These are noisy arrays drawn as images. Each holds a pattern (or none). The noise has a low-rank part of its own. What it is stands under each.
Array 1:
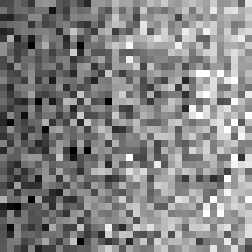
a smooth slope
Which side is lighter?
right
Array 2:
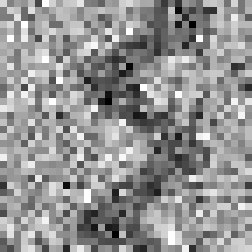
a wavy band
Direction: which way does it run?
top to bottom
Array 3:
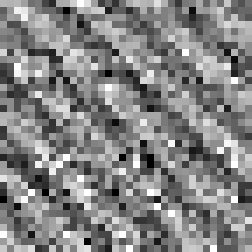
diagonal stripes
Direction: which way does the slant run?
top left to bottom right
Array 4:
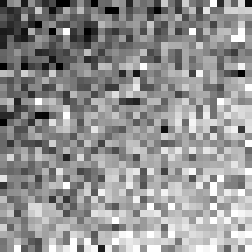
a smooth slope
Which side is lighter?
bottom right
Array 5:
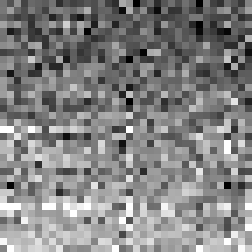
a smooth slope
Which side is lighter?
bottom
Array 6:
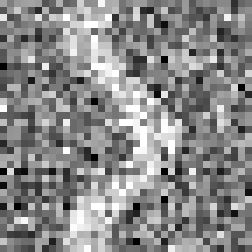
a wavy band
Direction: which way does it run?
top to bottom
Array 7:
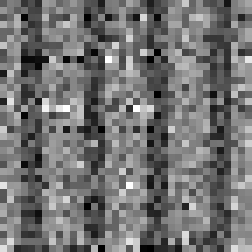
vertical stripes
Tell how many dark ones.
4
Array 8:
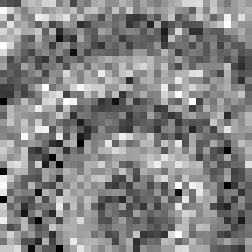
rings round one point
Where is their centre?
bottom middle
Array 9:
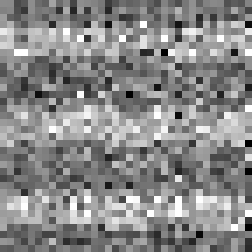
horizontal stripes
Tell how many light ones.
3
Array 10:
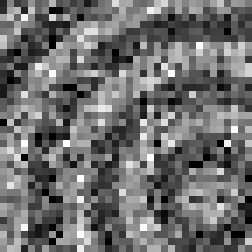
rings round one point
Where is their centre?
bottom right
